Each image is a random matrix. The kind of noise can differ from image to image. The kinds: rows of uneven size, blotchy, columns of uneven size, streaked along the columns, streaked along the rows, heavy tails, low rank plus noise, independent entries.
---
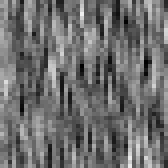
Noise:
streaked along the columns
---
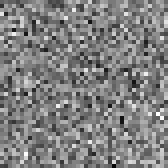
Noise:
independent entries
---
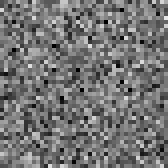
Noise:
independent entries
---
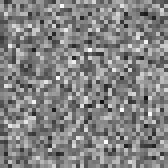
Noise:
independent entries
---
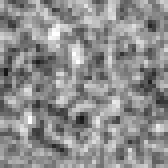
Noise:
blotchy
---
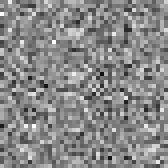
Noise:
low rank plus noise
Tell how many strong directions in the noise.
five to eight
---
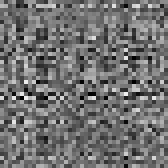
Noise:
low rank plus noise
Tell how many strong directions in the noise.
two
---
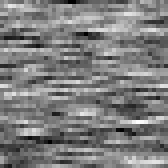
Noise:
streaked along the rows
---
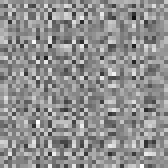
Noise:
low rank plus noise
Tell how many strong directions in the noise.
one
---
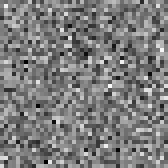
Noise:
independent entries
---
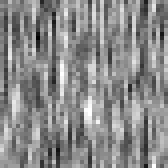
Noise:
streaked along the columns
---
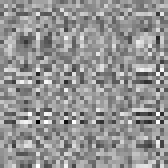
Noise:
low rank plus noise
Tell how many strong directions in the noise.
one
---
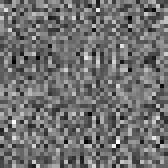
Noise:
low rank plus noise
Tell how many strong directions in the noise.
three or four
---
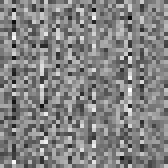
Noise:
columns of uneven size
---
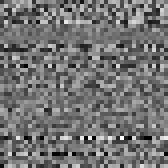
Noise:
rows of uneven size
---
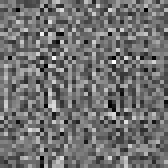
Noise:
low rank plus noise
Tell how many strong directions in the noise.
three or four
